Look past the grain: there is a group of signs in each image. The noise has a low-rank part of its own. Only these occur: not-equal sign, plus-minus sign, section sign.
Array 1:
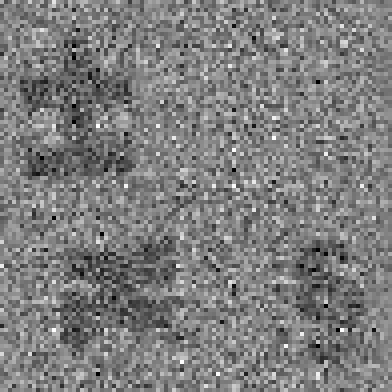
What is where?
top left: plus-minus sign; bottom left: not-equal sign; bottom right: section sign
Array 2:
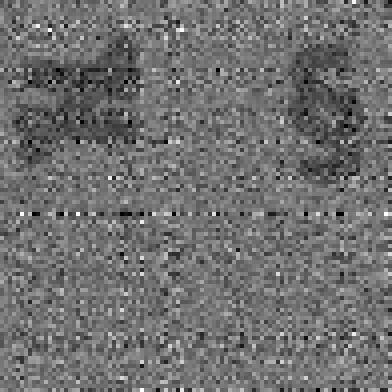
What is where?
top left: not-equal sign; top right: section sign
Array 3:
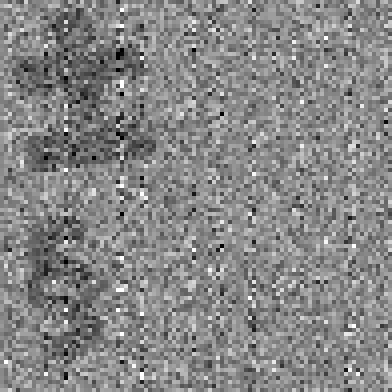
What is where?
top left: plus-minus sign; bottom left: section sign
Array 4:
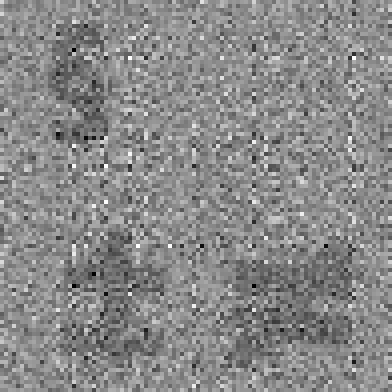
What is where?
top left: section sign; bottom left: plus-minus sign; bottom right: not-equal sign
